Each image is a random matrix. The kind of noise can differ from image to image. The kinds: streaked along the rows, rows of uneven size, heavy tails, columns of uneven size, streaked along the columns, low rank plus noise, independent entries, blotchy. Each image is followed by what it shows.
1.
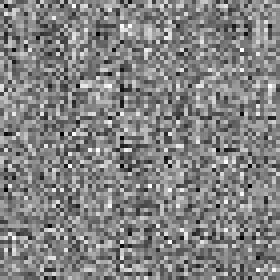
low rank plus noise
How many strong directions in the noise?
five to eight
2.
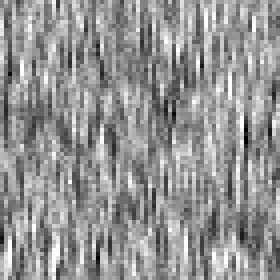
streaked along the columns
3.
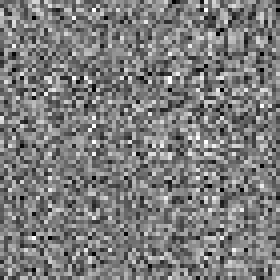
low rank plus noise
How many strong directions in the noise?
five to eight
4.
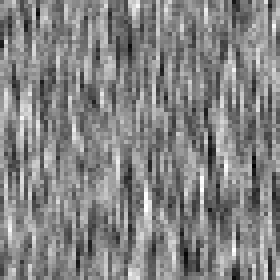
streaked along the columns
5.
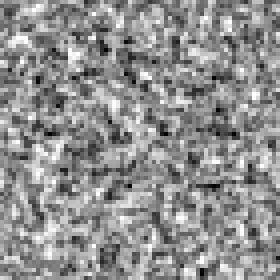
blotchy
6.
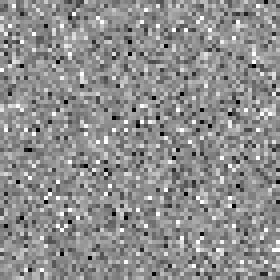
heavy tails
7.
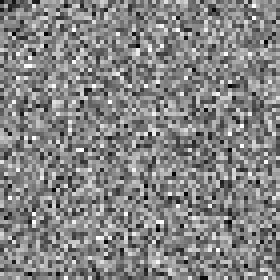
independent entries
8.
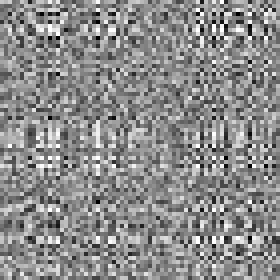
low rank plus noise
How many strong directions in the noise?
one
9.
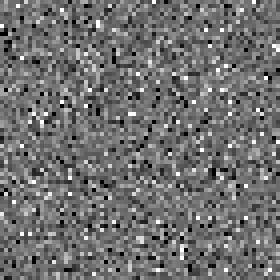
heavy tails
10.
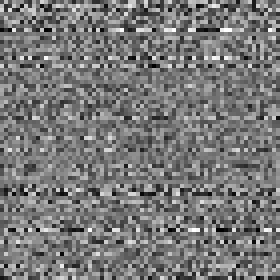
rows of uneven size
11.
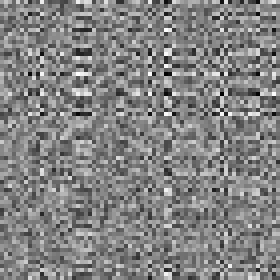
low rank plus noise
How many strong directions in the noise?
one
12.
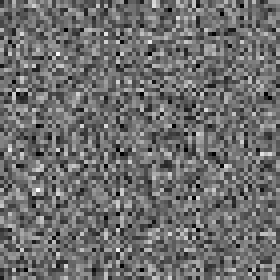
low rank plus noise
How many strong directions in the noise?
three or four
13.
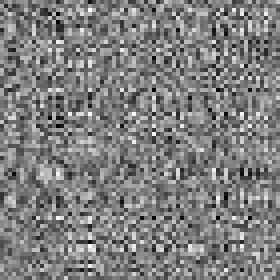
low rank plus noise
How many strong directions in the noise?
two
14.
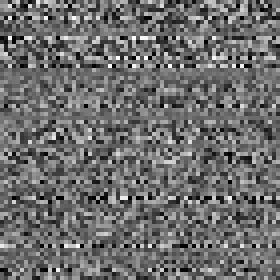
rows of uneven size
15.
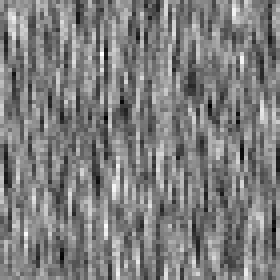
streaked along the columns
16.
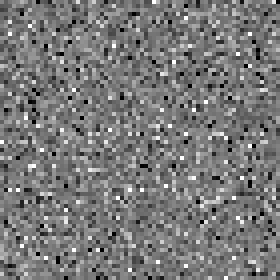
heavy tails
